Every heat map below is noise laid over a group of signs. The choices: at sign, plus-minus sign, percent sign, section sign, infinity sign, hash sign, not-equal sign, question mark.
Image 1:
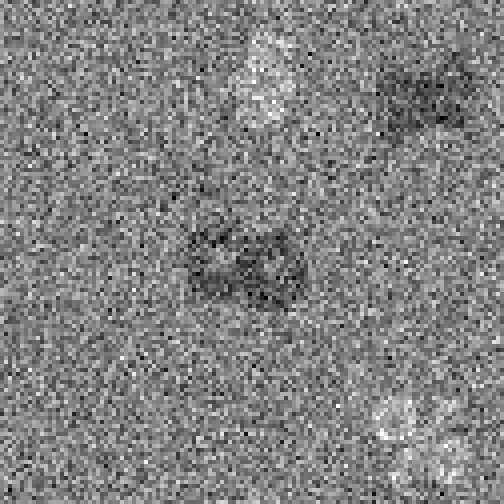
top middle: light section sign; top right: dark not-equal sign; centre: dark infinity sign; bottom right: light percent sign
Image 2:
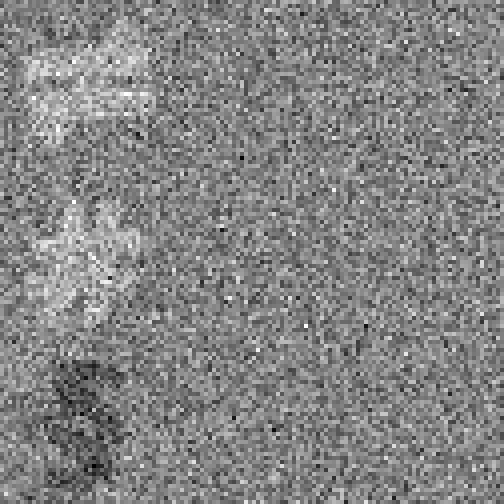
top left: light not-equal sign; middle left: light hash sign; bottom left: dark section sign
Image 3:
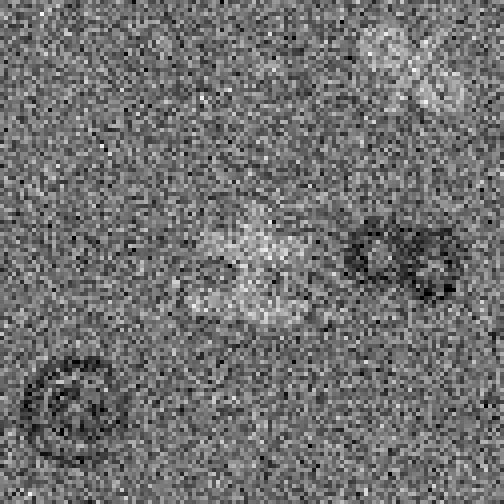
top right: light percent sign; centre: light plus-minus sign; middle right: dark infinity sign; bottom left: dark at sign
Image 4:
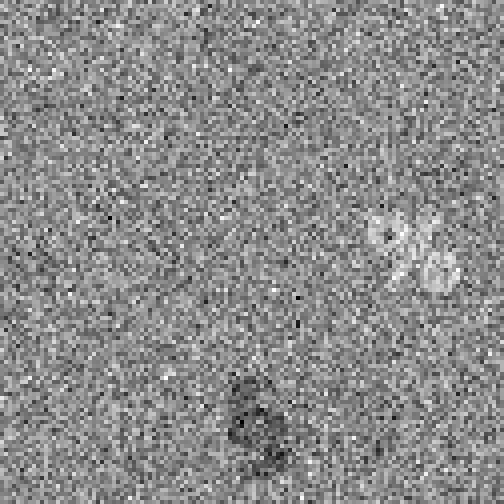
middle right: light percent sign; bottom middle: dark section sign
